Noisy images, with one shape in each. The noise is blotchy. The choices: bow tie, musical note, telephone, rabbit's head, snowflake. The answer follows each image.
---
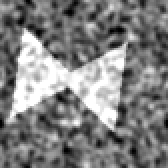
bow tie
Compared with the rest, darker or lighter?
lighter
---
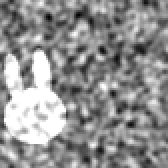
rabbit's head
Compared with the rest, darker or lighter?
lighter
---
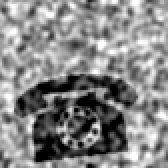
telephone
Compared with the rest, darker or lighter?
darker
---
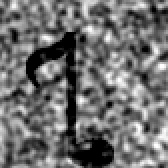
musical note
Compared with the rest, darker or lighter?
darker
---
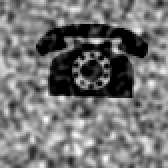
telephone
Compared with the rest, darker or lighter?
darker
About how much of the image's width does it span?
two thirds
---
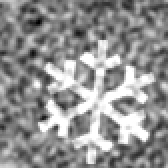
snowflake
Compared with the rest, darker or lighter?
lighter
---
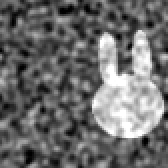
rabbit's head
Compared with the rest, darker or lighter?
lighter
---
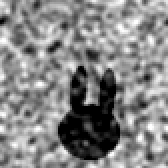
rabbit's head
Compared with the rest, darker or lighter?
darker
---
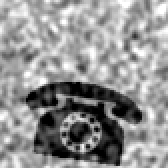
telephone
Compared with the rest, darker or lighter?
darker
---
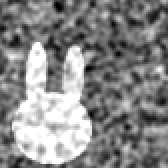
rabbit's head
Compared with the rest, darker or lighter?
lighter
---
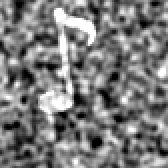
musical note
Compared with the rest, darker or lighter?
lighter
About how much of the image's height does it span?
two thirds
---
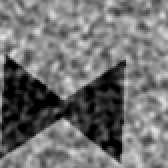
bow tie
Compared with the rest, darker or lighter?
darker
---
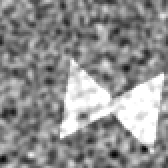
bow tie
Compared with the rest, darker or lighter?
lighter
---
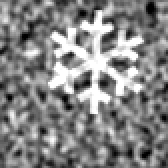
snowflake
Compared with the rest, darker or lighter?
lighter
